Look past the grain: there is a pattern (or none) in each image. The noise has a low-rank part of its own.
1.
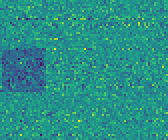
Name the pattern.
one block
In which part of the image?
middle left
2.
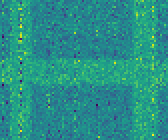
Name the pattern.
bands of rows crossing bands of columns
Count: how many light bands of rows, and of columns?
1 and 2
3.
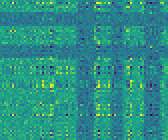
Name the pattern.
bands of rows crossing bands of columns
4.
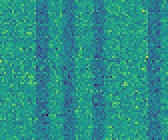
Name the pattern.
bands of columns
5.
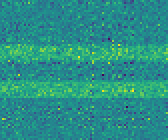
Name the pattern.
bands of rows
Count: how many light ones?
2
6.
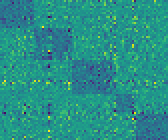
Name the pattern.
blocks along the diagonal
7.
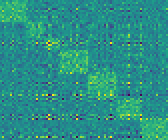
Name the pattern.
blocks along the diagonal
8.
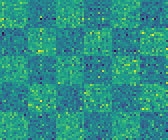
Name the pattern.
a checkerboard
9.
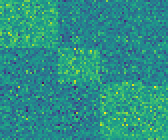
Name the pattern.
blocks along the diagonal
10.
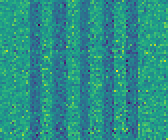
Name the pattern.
bands of columns
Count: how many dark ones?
5
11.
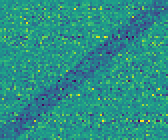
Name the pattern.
a diagonal band
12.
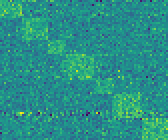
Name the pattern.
blocks along the diagonal
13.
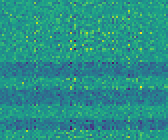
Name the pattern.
bands of rows
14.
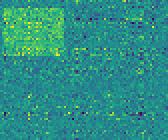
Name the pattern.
one block
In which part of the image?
top left
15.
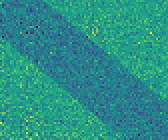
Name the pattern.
a diagonal band
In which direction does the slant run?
top left to bottom right
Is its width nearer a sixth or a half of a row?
a half
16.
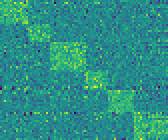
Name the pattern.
blocks along the diagonal
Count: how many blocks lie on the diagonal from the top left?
6
